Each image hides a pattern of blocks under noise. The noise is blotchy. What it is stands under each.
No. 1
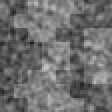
top and bottom mirror each other
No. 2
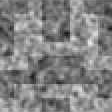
left and right mirror each other
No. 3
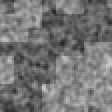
mirrored about the diagonal from the top left
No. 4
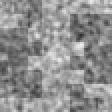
the same after a half turn
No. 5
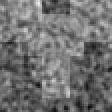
left and right mirror each other
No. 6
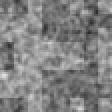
top and bottom mirror each other
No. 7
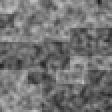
no symmetry
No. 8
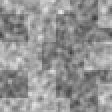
top and bottom mirror each other
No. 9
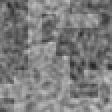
no symmetry
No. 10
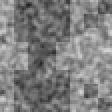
top and bottom mirror each other
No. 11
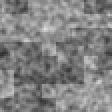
no symmetry
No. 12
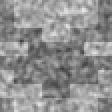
left and right mirror each other
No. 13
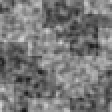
mirrored about the diagonal from the top left
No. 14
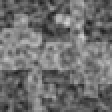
the same after a half turn
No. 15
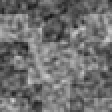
left and right mirror each other
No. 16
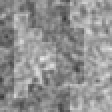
top and bottom mirror each other
